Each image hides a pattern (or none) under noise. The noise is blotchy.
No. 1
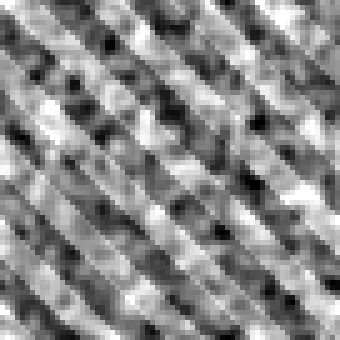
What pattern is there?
diagonal stripes
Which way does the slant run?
top left to bottom right
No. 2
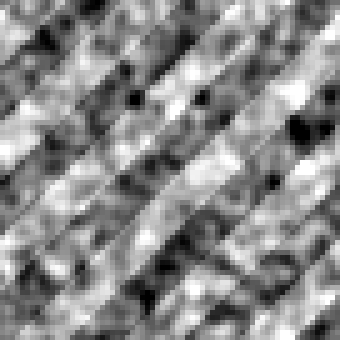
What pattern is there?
diagonal stripes
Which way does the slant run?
bottom left to top right
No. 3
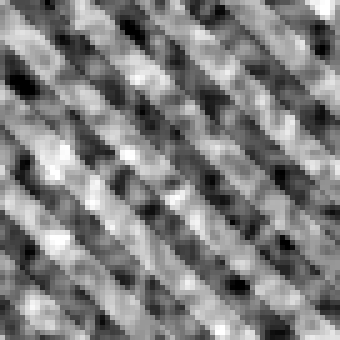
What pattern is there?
diagonal stripes
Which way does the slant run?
top left to bottom right
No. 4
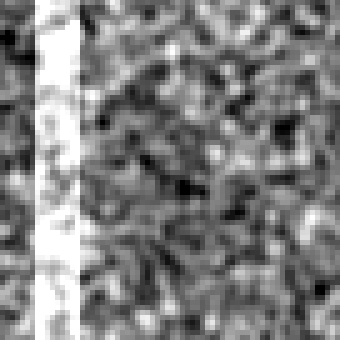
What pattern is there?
one vertical stripe
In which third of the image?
left
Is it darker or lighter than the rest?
lighter
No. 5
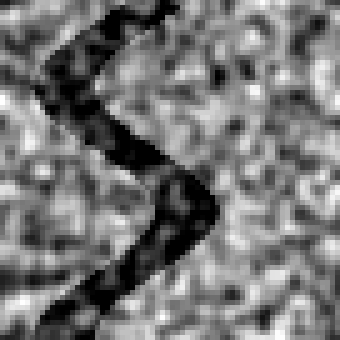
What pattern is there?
a wavy band
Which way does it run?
top to bottom
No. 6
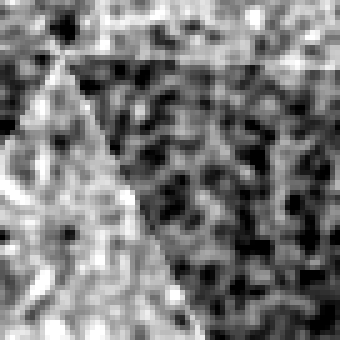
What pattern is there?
spokes from one point
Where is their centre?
top left
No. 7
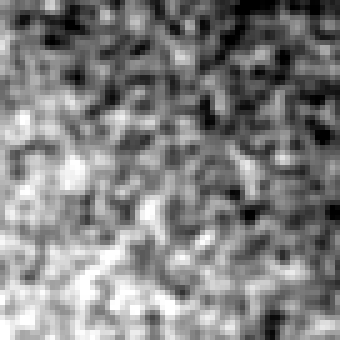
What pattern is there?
a smooth slope
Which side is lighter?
bottom left
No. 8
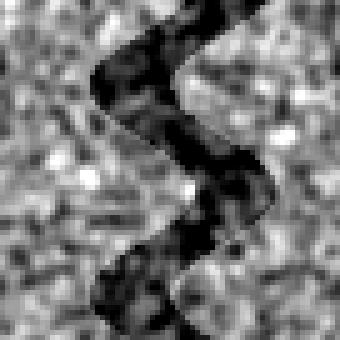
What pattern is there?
a wavy band
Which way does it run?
top to bottom
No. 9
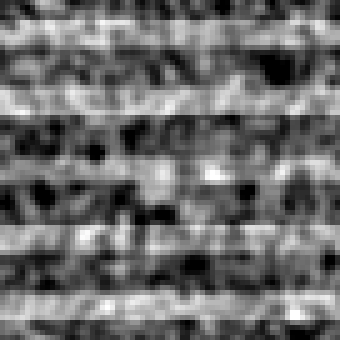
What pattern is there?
horizontal stripes
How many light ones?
5
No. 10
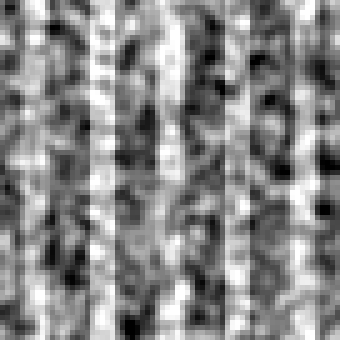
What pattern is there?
vertical stripes
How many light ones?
5
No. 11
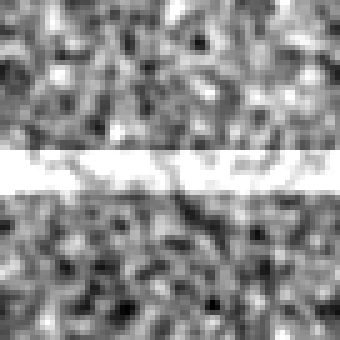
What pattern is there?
one horizontal stripe
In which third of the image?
middle
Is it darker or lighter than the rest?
lighter
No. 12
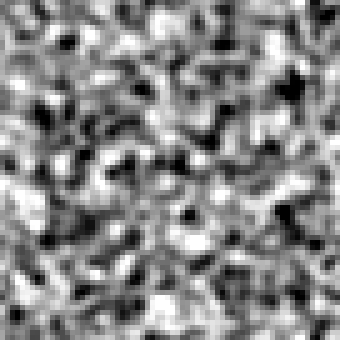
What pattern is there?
only noise
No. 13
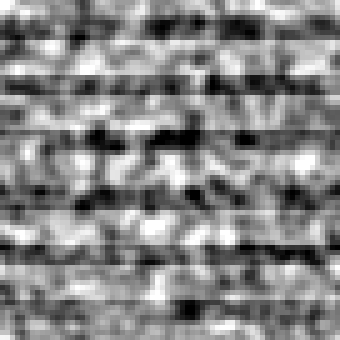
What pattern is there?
horizontal stripes
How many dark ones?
6
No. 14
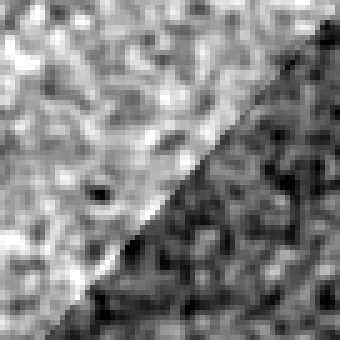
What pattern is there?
a sharp edge
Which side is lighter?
top left
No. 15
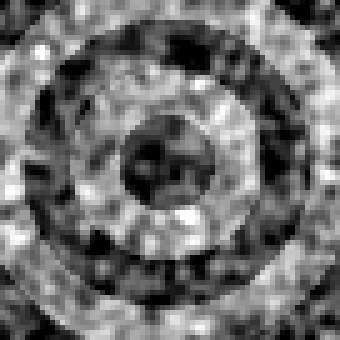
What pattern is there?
rings round one point
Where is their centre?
centre
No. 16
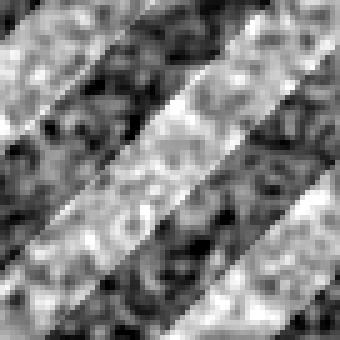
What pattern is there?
diagonal stripes
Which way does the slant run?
bottom left to top right
